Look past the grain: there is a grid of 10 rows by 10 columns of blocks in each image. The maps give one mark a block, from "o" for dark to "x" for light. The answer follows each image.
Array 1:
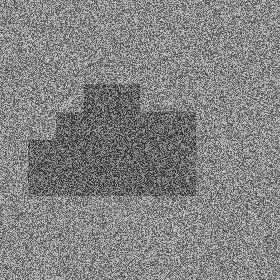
x x x x x x x x x x
x x x x x x x x x x
x x x x x x x x x x
x x x o o x x x x x
x x o o o o o x x x
x o o o o o o x x x
x o o o o o o x x x
x x x x x x x x x x
x x x x x x x x x x
x x x x x x x x x x
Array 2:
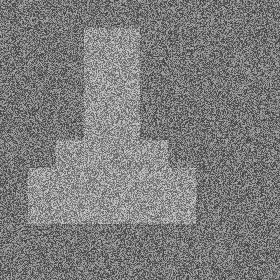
o o o o o o o o o o
o o o x x o o o o o
o o o x x o o o o o
o o o x x o o o o o
o o o x x o o o o o
o o x x x x o o o o
o x x x x x x o o o
o x x x x x x o o o
o o o o o o o o o o
o o o o o o o o o o
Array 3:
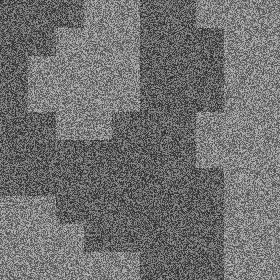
o o o x x o o x x x
o o x x x o o o x x
o x x x x o o o x x
o x x x x o o o x x
o o x x o o o x x x
o o o o o o o x x x
o o o o o o o o x x
x x o o o o o o x x
x x x o o o o o x x
x x x x x o o o x x
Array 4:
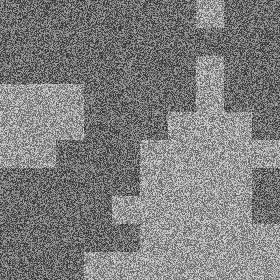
o o o o o o o x o o
o o o o o o o o o o
o o o o o o o x o o
x x x o o o o x o o
x x x o o o x x x o
x x o o o x x x x x
o o o o o x x x x o
o o o o x x x x x o
o o o o o x x x x x
o o o x x x x x x x
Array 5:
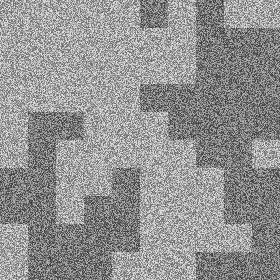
x x x x x o x o x x
x x x x x x x o o o
x x x x x x x o o o
x x x x x o o o o o
x o o x x x o o o o
x o x x x x x o o x
o o x x o x x x o o
o o x o o x x x o o
x o o o o x x x x o
x o o o x x x o o o
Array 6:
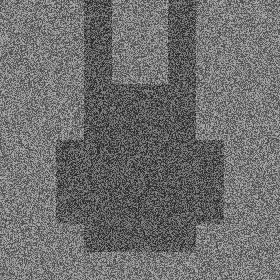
x x x o x x o x x x
x x x o x x o x x x
x x x o x x o x x x
x x x o o o o x x x
x x x o o o o x x x
x x o o o o o o x x
x x o o o o o o x x
x x o o o o o o x x
x x x o o o o x x x
x x x x x x x x x x
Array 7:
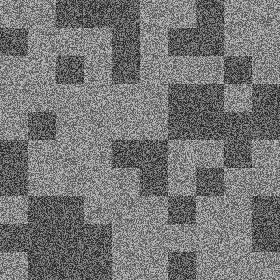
x x o o o x x o x x
o x x x o x o o x x
x x o x o x x x o x
x x x x x x o o x o
x o x x x x o o o o
o x x x o o x x o x
o x x x x o x o x x
x o o x x x o x x o
o o o o x x x x x o
x o o o x x o x x x
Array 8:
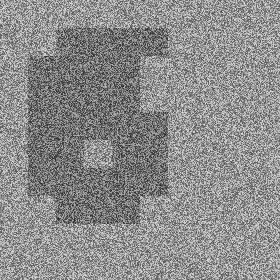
x x x x x x x x x x
x x o o o o x x x x
x o o o o x x x x x
x o o o o x x x x x
x o o o o o x x x x
x o o x o o x x x x
x o o o o o x x x x
x x o o o x x x x x
x x x x x x x x x x
x x x x x x x x x x
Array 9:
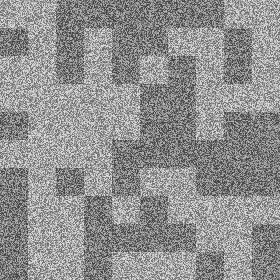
x x o o o o o o x x
o x o x o o x x o x
x x o x o x o x o x
x x x x x o o x x x
o x x x x o o x o o
x x x x o o o o o o
o x o x o x x o o o
o x x o x o x x x x
o x x o o o o x x o
o x x o x x x o x o
